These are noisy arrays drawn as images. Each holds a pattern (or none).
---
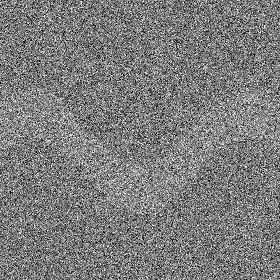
a wavy band
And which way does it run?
left to right
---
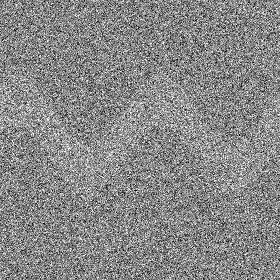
a wavy band
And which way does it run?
left to right
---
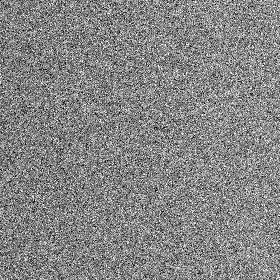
a smooth slope
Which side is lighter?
right
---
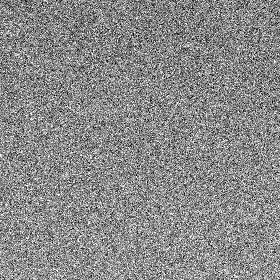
a smooth slope
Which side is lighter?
bottom
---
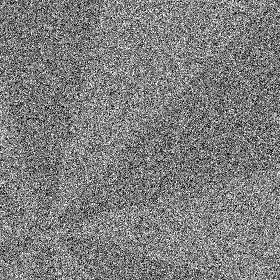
spokes from one point
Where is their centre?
bottom left
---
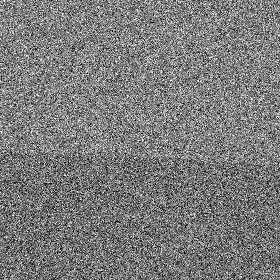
a sharp edge
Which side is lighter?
top
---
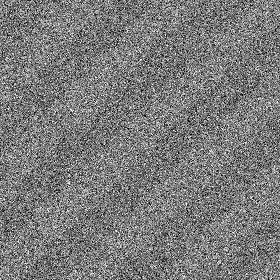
diagonal stripes
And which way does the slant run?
bottom left to top right
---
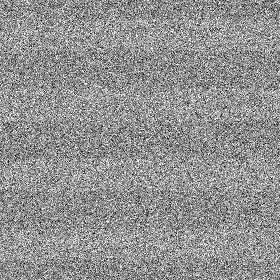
horizontal stripes
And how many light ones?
4
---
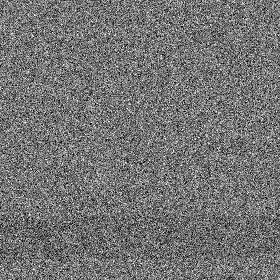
one horizontal stripe
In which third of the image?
bottom
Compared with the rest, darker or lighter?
darker
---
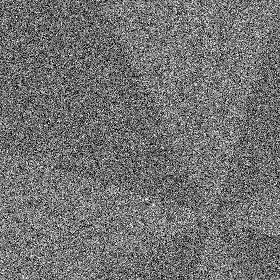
spokes from one point
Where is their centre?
bottom right
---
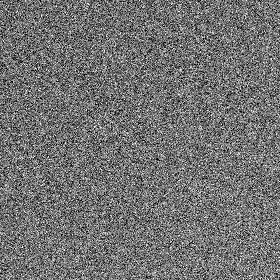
a smooth slope
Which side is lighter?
bottom right
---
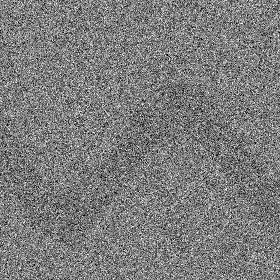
a wavy band
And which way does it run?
left to right
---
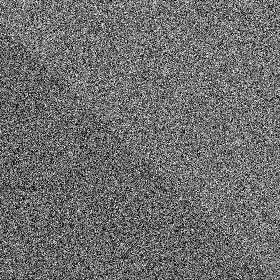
a sharp edge
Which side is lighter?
top right
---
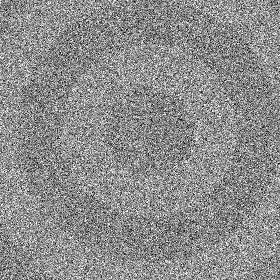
rings round one point
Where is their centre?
centre
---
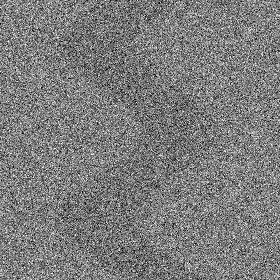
a wavy band
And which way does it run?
top to bottom
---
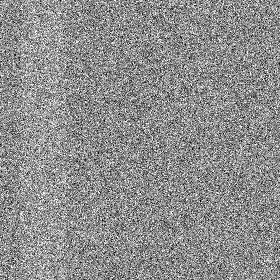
one vertical stripe
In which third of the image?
left
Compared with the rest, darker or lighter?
lighter
